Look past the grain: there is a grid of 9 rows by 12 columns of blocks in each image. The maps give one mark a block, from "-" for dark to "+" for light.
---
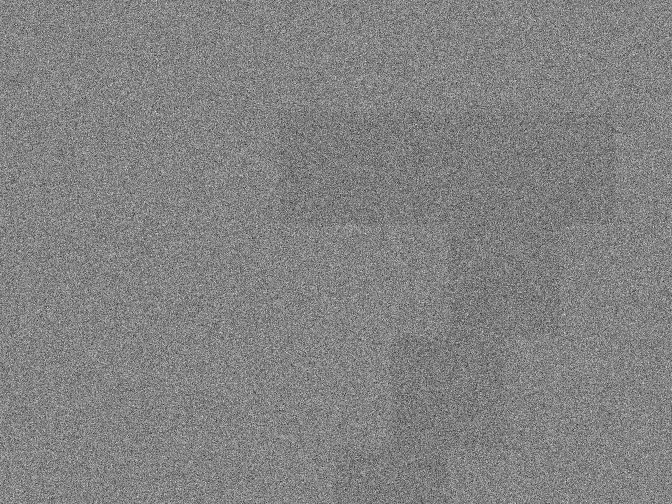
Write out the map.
+ + + + + + + + + + + +
+ + + + + + + + + + + +
+ + + + + - - - - - - +
+ + + + + - - - - - - +
+ + + + + + + + - - + +
+ + + + + + + + - - + +
+ + + + + + + - - + + +
+ + + + + + + - - + + +
+ + + + + + - - + + + +
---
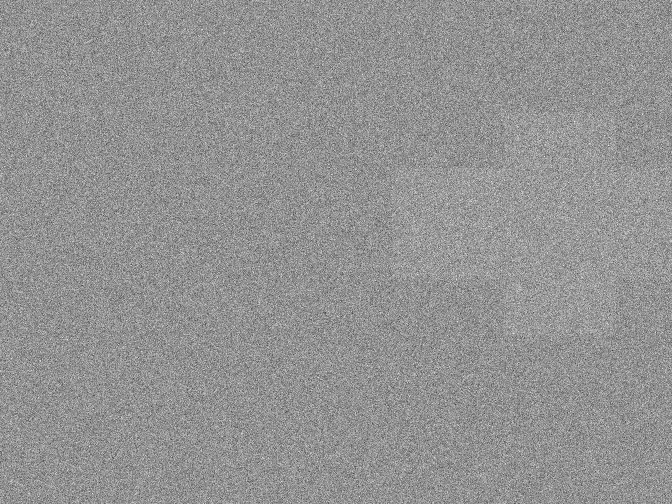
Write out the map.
- - - - - - - - - - - -
- - - - - - - - - - - -
- - - - - - - - - + + -
- - - - - - - + + + + +
- - - - - - - + + + + +
- - - - - - - - - + + -
- - - - - - - - - - - -
- - - - - - - - - - - -
- - - - - - - - - - - -
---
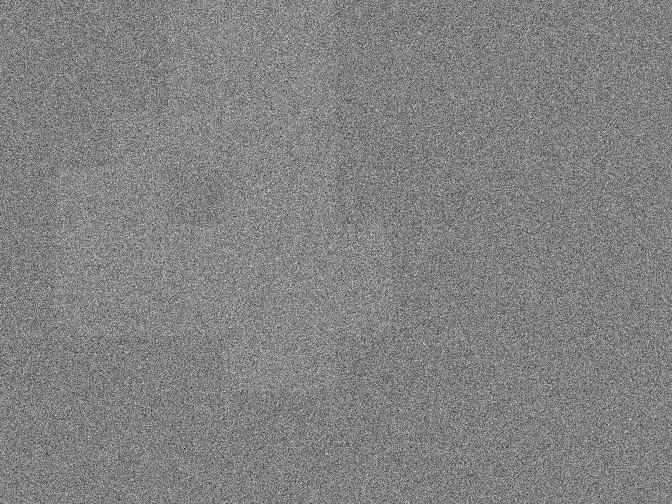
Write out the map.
- - - + + + - - - - - -
- - - + + + - - - - - -
- - + + + + - - - - - -
- + + - + + - - - - - -
- + + + + + + - - - - -
- + + + + + + - - - - -
- - - - + + - - - - - -
- - - - - - - - - - - -
- - - - - - - - - - - -
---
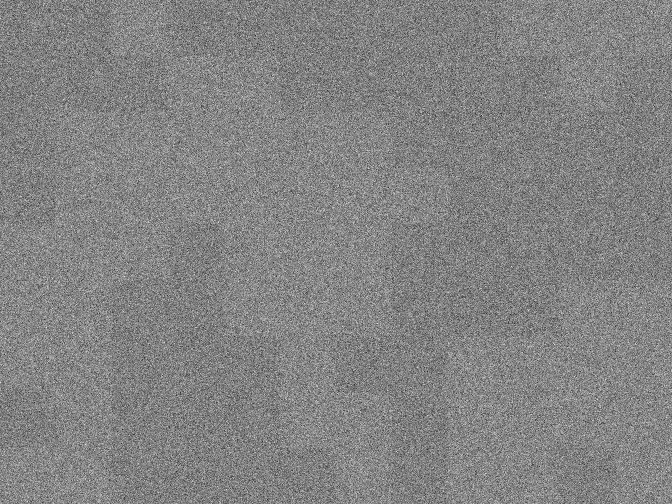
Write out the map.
- - + - - - - - - + + +
- - - + + - - - - - + -
- + + + + + + - - - - -
- + + + + + + + - - - -
+ + + - + + + - - - - -
+ + - - + + + - - - + +
+ + - - - + - - + + + +
- + - - - + + - + + + +
+ + - - - - + - + + - +
